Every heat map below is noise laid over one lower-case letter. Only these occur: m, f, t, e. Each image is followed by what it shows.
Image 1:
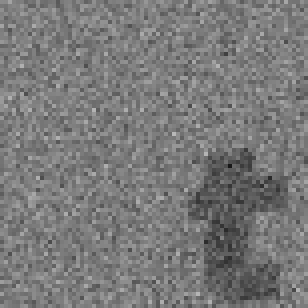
t
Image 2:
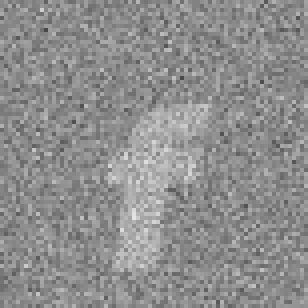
f
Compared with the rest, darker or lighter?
lighter
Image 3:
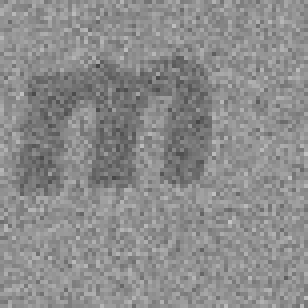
m
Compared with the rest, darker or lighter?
darker
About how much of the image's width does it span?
two thirds
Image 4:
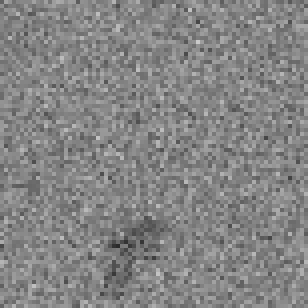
f
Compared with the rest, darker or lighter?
darker
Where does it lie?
bottom middle
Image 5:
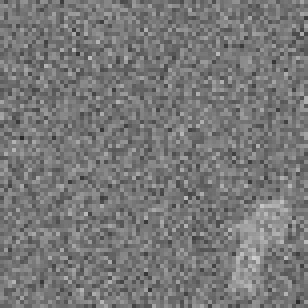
f
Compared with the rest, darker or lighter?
lighter
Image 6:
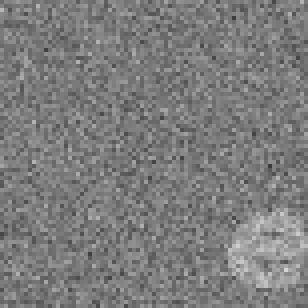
e
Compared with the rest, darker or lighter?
lighter
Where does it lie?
bottom right
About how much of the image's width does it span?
a quarter
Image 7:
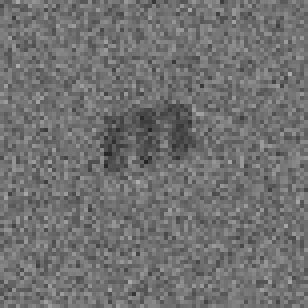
m
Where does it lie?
centre
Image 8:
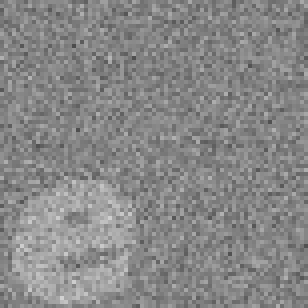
e
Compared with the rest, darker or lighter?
lighter
